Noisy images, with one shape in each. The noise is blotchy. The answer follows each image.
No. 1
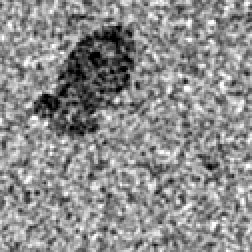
footprint
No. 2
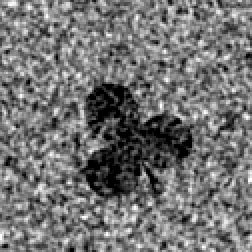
club
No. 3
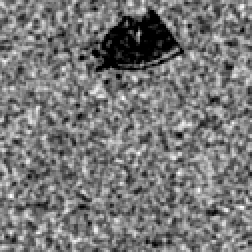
chess knight
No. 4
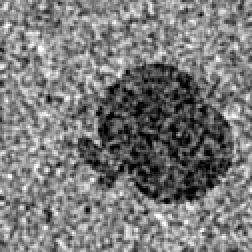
apple
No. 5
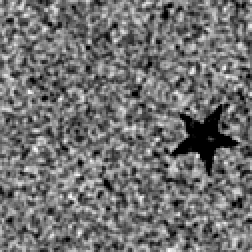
star
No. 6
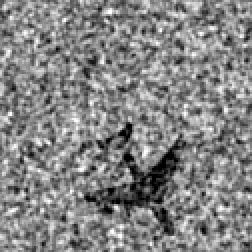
airplane
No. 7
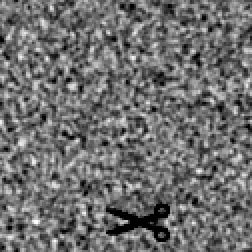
pair of scissors
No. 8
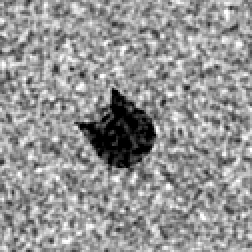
cat's head
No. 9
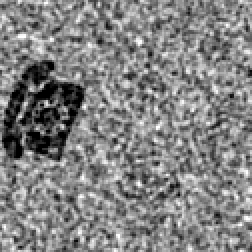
telephone
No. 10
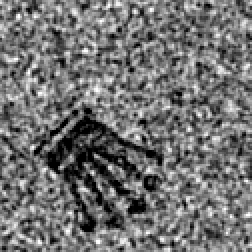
chess queen
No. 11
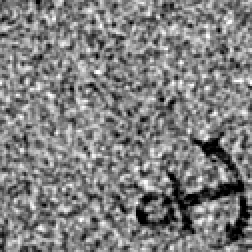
anchor
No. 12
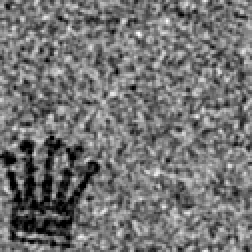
chess queen
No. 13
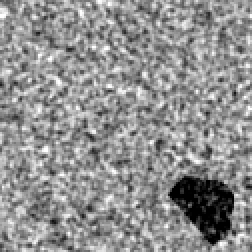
cloud
